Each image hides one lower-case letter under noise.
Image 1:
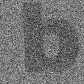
b
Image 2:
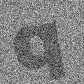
q
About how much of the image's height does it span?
two thirds
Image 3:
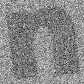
n
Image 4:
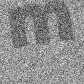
m
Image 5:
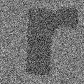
r
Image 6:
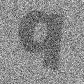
q
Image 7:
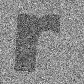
r
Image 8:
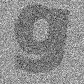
g
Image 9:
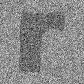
r
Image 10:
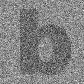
b
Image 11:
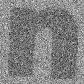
n
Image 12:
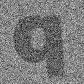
q
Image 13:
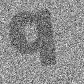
q
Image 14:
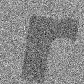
r
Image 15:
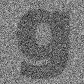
g
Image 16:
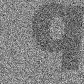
q
